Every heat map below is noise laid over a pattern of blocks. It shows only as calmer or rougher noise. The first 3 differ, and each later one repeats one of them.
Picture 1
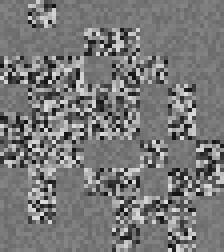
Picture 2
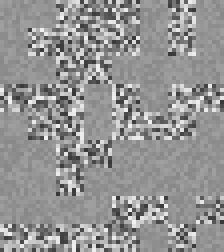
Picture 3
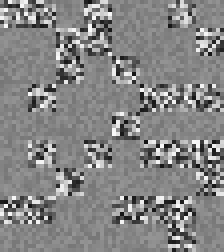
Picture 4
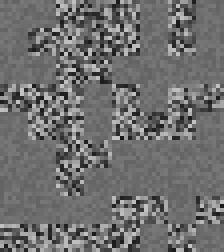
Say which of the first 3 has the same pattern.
2
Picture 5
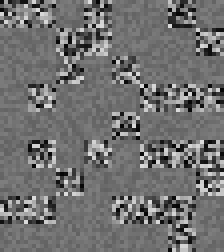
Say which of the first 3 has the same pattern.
3
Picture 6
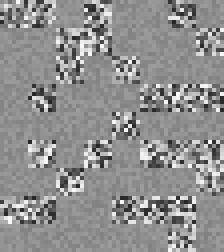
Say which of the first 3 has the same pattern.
3
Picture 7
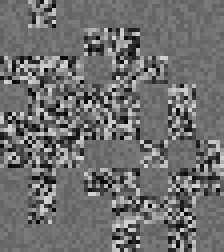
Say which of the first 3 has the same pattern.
1
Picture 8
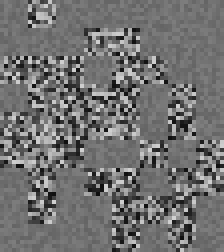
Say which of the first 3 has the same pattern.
1
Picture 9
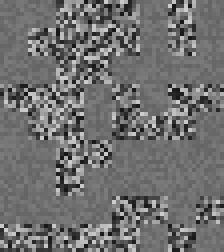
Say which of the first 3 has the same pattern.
2
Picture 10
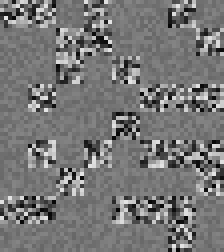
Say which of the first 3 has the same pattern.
3
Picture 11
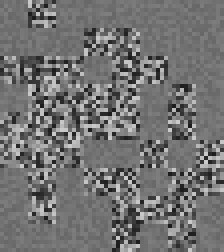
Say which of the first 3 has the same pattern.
1
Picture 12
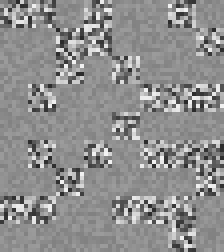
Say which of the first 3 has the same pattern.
3
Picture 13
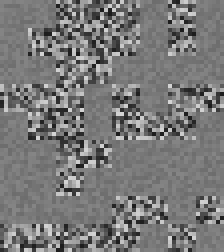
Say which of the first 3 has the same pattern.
2
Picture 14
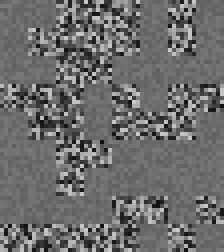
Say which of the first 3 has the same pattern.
2
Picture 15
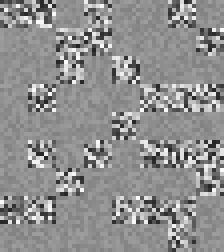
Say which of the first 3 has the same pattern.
3
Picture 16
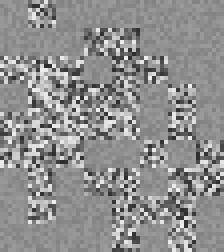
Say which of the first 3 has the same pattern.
1
